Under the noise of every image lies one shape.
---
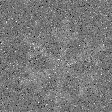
snowflake
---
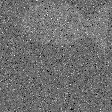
fish
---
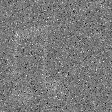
pair of musical notes
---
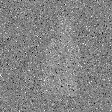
bottle
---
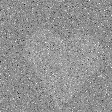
heart
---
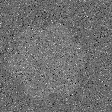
flower
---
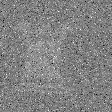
chess rook
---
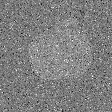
apple
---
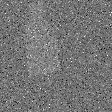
bottle
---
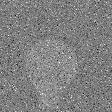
light bulb
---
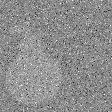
pear
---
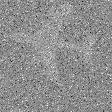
airplane
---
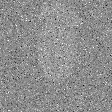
footprint
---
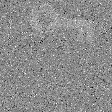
key
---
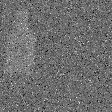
bottle
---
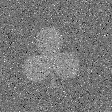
club
